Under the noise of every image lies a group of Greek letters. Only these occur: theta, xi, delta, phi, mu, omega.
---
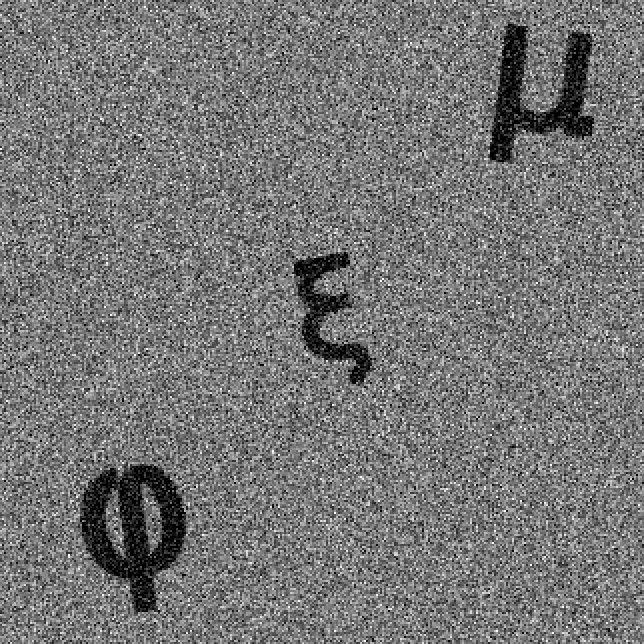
top right: mu; centre: xi; bottom left: phi
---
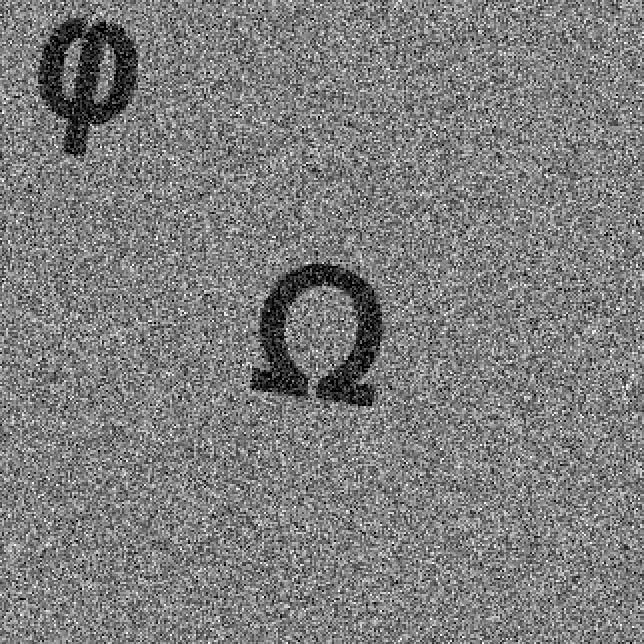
top left: phi; centre: omega
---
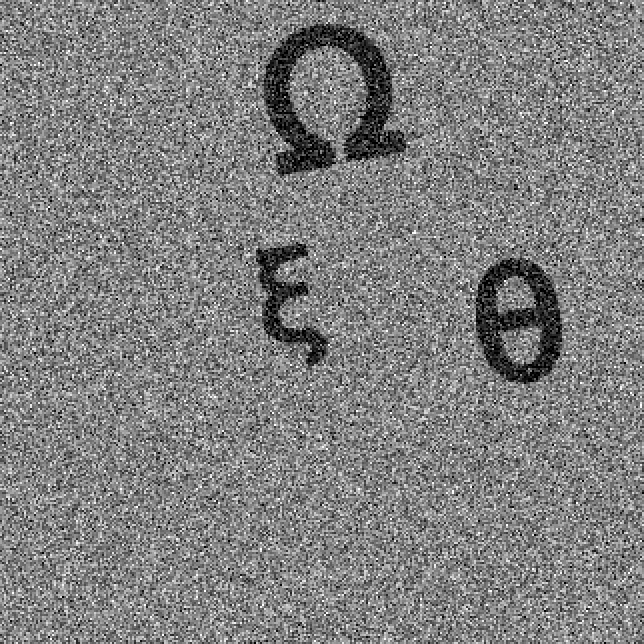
top middle: omega; centre: xi; middle right: theta
